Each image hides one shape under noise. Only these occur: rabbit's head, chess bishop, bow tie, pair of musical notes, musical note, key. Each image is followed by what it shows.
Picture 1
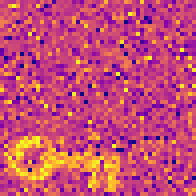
key
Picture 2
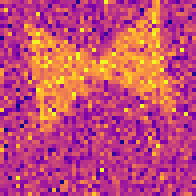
bow tie
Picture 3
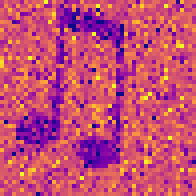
pair of musical notes
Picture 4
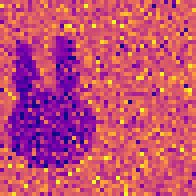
rabbit's head
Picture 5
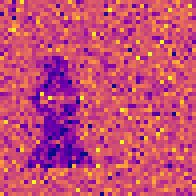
chess bishop
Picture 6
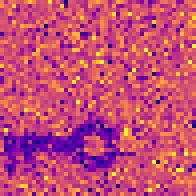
key
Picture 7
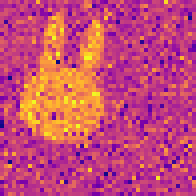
rabbit's head
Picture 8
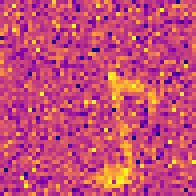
musical note
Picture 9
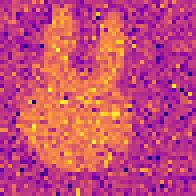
rabbit's head
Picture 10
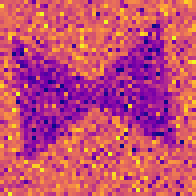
bow tie
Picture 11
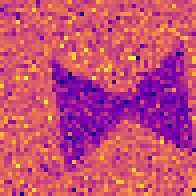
bow tie
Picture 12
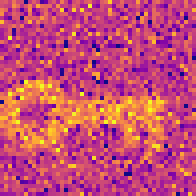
key
